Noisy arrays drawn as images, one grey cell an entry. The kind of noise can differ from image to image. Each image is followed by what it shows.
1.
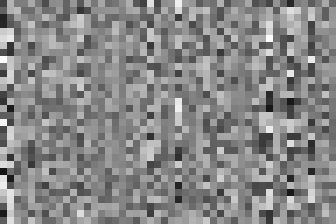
columns of uneven size
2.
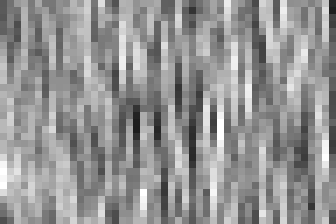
streaked along the columns
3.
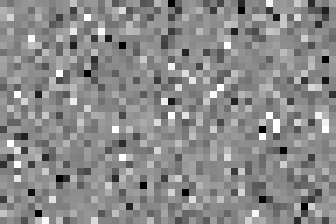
heavy tails
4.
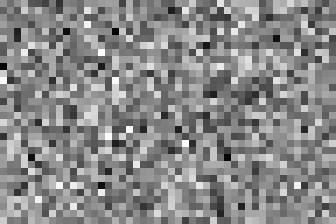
independent entries
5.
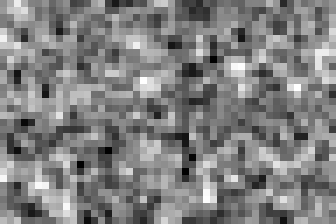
blotchy
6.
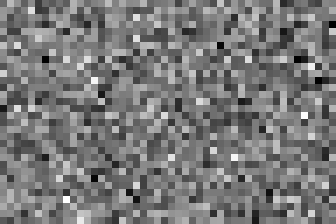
independent entries
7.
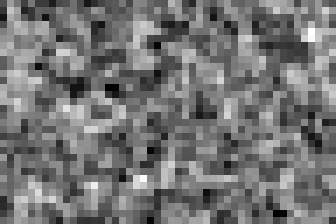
blotchy
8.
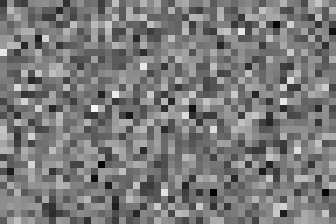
independent entries
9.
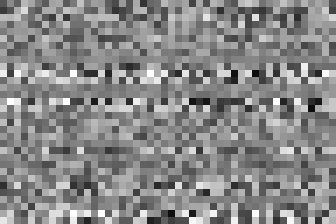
rows of uneven size
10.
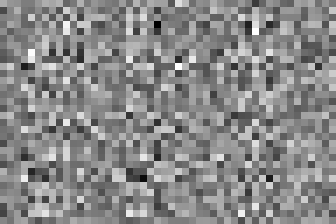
low rank plus noise
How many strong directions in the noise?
three or four
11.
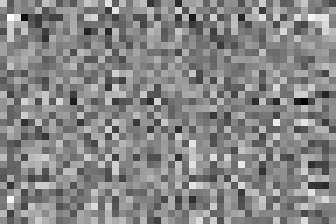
low rank plus noise
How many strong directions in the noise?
three or four
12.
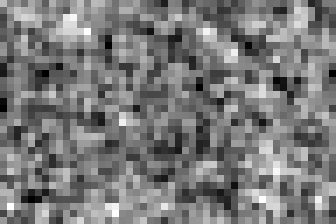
blotchy
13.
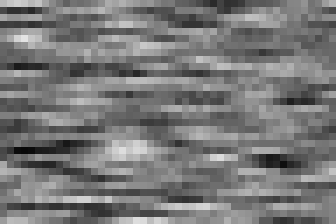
streaked along the rows
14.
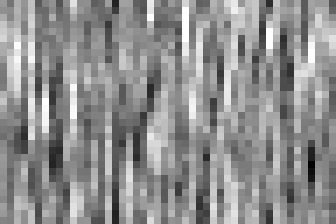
streaked along the columns
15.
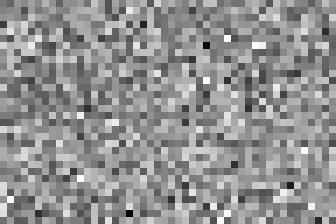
independent entries
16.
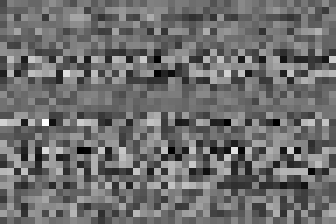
rows of uneven size
